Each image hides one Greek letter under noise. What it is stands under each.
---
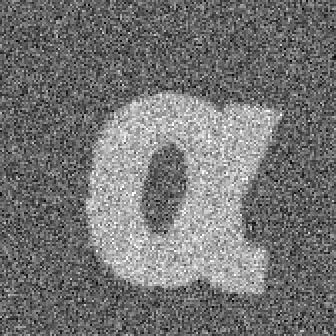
alpha
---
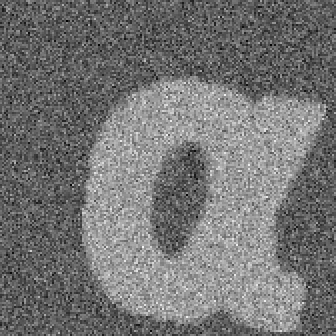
alpha
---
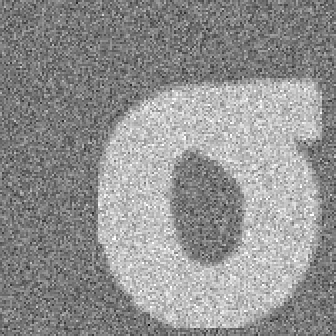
sigma
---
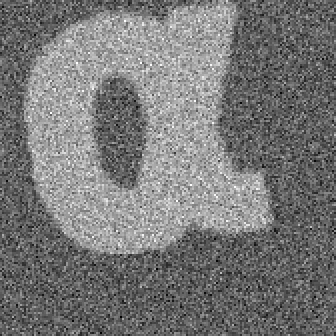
alpha
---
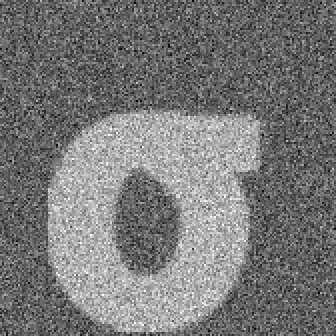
sigma
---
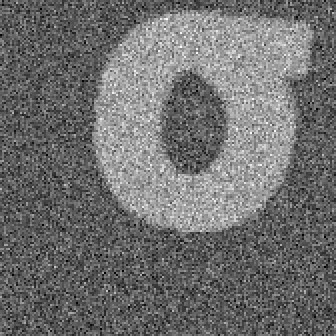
sigma
